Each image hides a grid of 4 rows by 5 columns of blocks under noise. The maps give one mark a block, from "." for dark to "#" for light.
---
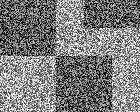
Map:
. . # . .
. . # # #
# # . . #
# # . . #
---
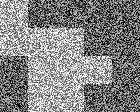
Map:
# . . . .
# # # . .
. # # # .
. # # . .
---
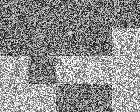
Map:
. . . . .
. . . . #
# . # # #
# # . . #
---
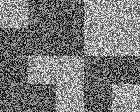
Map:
# . . # #
. . . # #
. # # . .
. . # . #
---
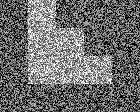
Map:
. # . . .
. # # . .
. # # # .
. . . . .
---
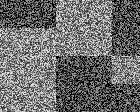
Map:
. . # # .
# # # # .
# # . . #
# # . . .
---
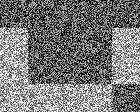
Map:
. . . . .
# . . . #
# . . . #
# # # # .
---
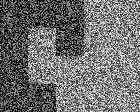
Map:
. . . # #
. # . # #
. # # # #
. . # # #
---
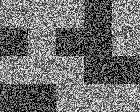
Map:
# # # . #
. # . . #
# # # . .
. . # # #
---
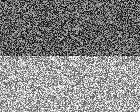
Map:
. . . . .
. . . . .
# # # # #
# # # # #
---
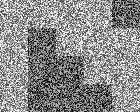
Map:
# # # # .
# . # # #
# . . # #
# . . . #
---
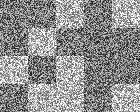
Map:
. . # . #
. # . . .
# . # . .
. # # . #
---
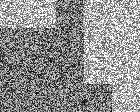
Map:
# # . # #
. . . # #
. . . # #
. . . . #
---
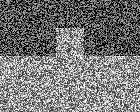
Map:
. . . . .
. . # . .
# # # # #
# # # # #
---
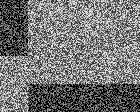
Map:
. # # # #
. # # # #
# # # # #
# . . . .
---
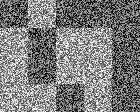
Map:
. # . . .
# . # # .
# . # # .
# # . # .
